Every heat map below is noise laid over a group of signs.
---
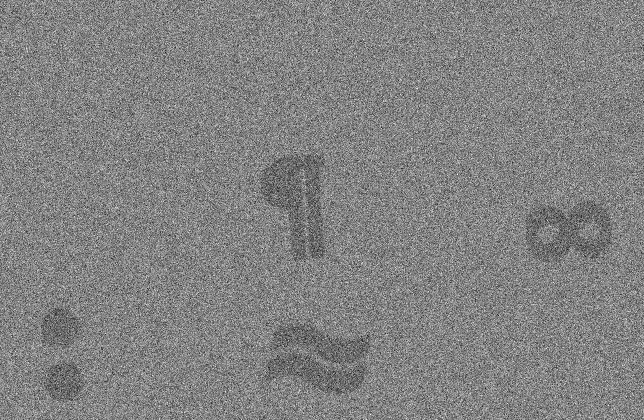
centre: pilcrow; middle right: infinity sign; bottom left: colon; bottom middle: approximately sign
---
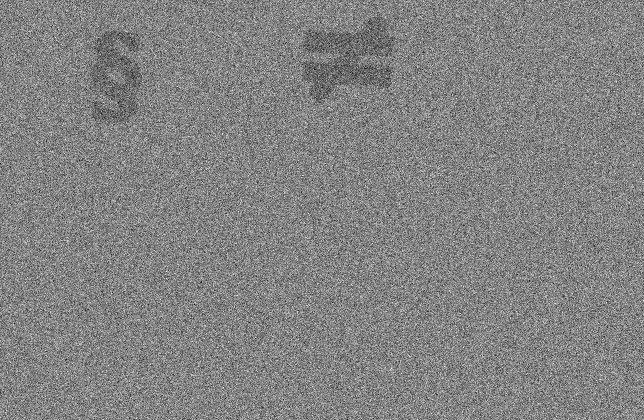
top left: section sign; top middle: not-equal sign
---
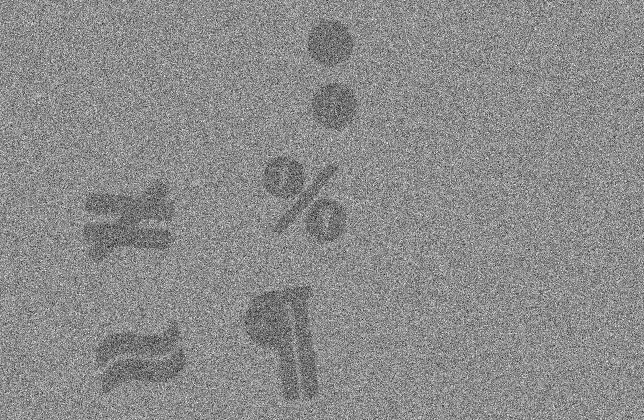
top middle: colon; middle left: not-equal sign; centre: percent sign; bottom left: approximately sign; bottom middle: pilcrow
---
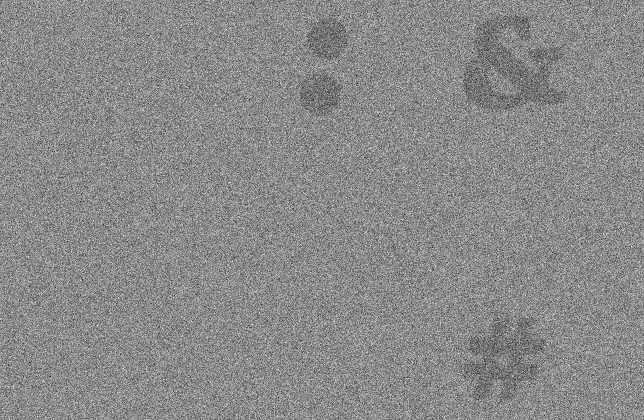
top middle: colon; top right: ampersand; bottom right: hash sign
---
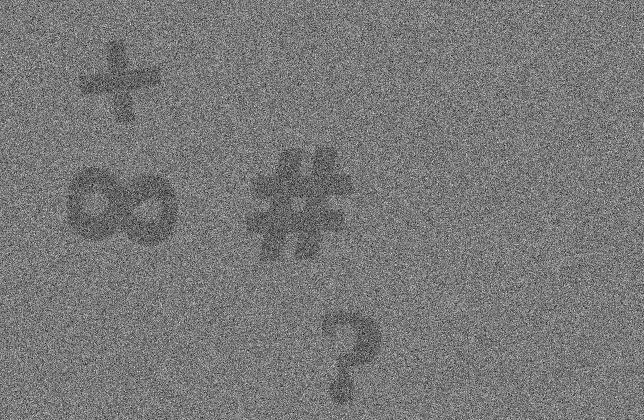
top left: plus sign; middle left: infinity sign; centre: hash sign; bottom middle: question mark
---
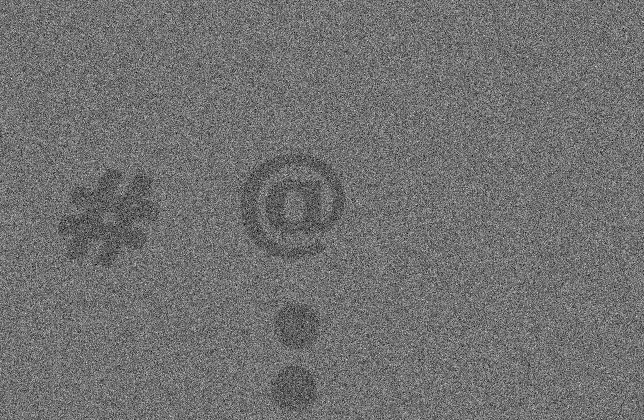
middle left: hash sign; centre: at sign; bottom middle: colon
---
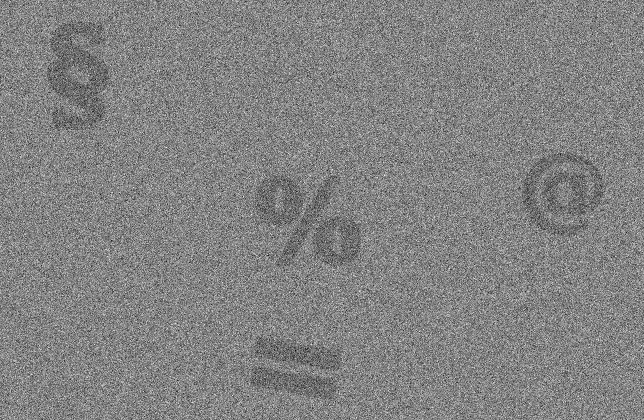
top left: section sign; centre: percent sign; middle right: at sign; bottom middle: equals sign
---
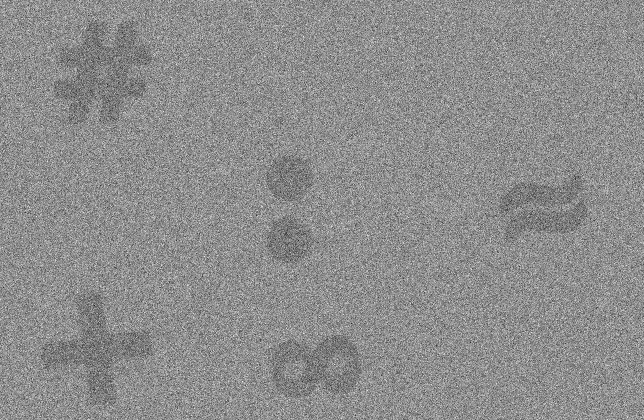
top left: hash sign; centre: colon; middle right: approximately sign; bottom left: plus sign; bottom middle: infinity sign
